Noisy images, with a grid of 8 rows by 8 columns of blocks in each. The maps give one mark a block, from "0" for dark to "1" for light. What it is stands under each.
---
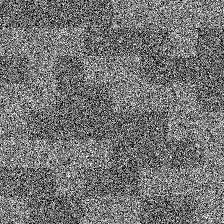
00001111
11100010
01011000
11001110
10000011
11110001
00100111
10011001
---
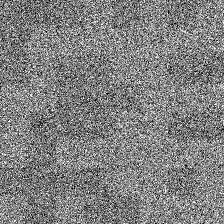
00010101
01111111
01001100
11000111
10001100
10111111
00001101
10100111
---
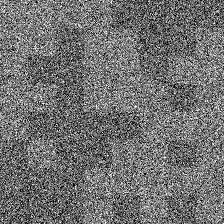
11110000
11011001
10011011
11011101
10000111
01001101
00011111
00010101
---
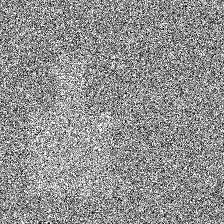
00000000
00000000
00100000
00100000
01110000
01110000
01110000
00000000
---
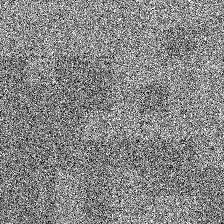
11111111
11111101
01001111
00001011
00011111
00000001
00101000
00101110
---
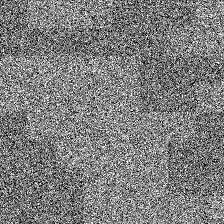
01110001
00000011
11111000
11111001
01111110
00111100
00011100
00011111
